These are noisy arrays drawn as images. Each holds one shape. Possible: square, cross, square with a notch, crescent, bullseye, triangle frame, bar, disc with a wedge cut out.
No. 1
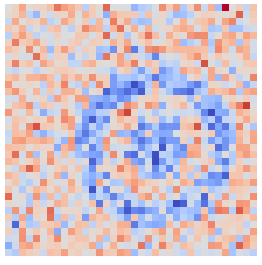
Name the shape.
bullseye
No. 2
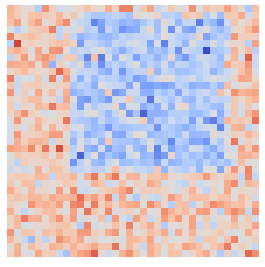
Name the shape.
square
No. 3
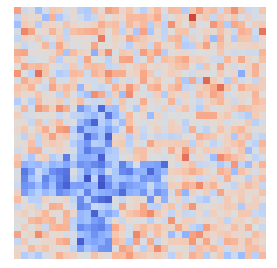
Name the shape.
cross
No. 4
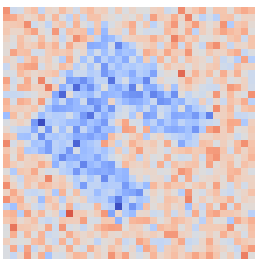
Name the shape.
square with a notch
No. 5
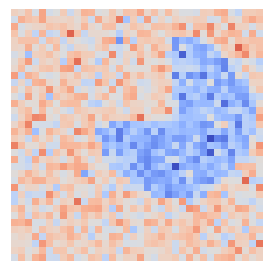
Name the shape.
disc with a wedge cut out
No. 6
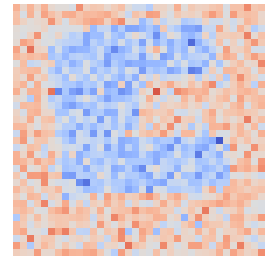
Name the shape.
square with a notch
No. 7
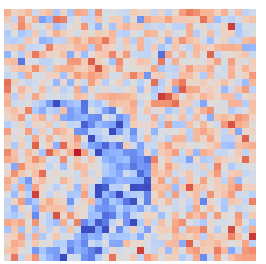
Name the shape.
crescent
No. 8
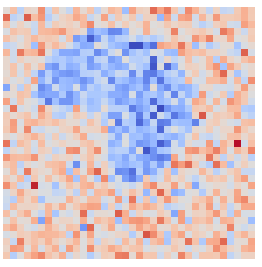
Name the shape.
disc with a wedge cut out
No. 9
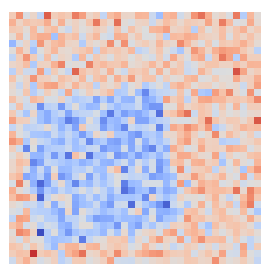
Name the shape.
square
